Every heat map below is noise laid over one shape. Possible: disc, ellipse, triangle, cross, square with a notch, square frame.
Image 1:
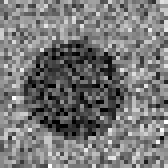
disc
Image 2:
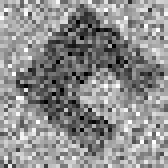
square with a notch
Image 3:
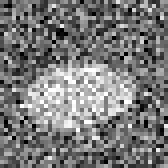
ellipse
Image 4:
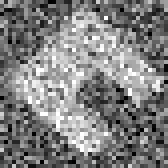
square with a notch
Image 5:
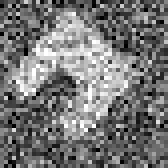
square with a notch
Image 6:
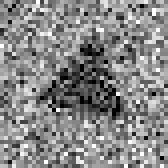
triangle
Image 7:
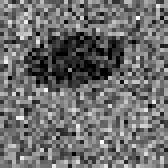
ellipse
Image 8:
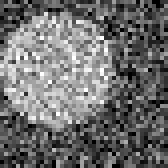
disc
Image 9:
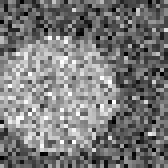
disc
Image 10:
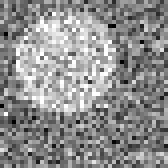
disc
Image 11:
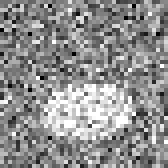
ellipse
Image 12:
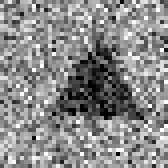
triangle
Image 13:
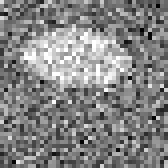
ellipse
